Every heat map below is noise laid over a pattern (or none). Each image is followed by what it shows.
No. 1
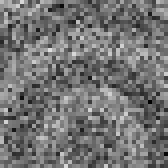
rings round one point
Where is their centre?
bottom middle
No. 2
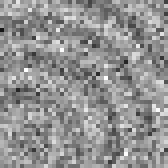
rings round one point
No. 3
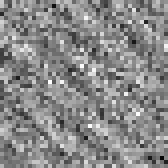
diagonal stripes
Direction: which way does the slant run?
top left to bottom right
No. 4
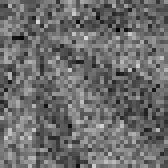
spokes from one point
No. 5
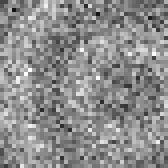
rings round one point
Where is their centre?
middle right
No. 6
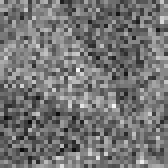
spokes from one point
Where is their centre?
bottom right
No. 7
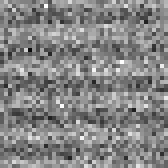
horizontal stripes
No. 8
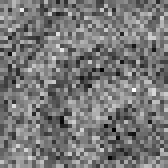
rings round one point
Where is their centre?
bottom right
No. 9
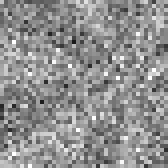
spokes from one point
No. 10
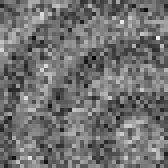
rings round one point
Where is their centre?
bottom right
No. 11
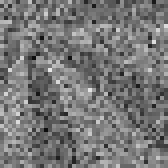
spokes from one point
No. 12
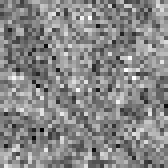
spokes from one point
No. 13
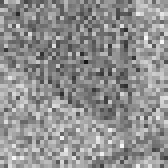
spokes from one point
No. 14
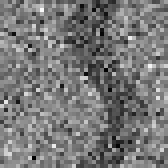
a wavy band
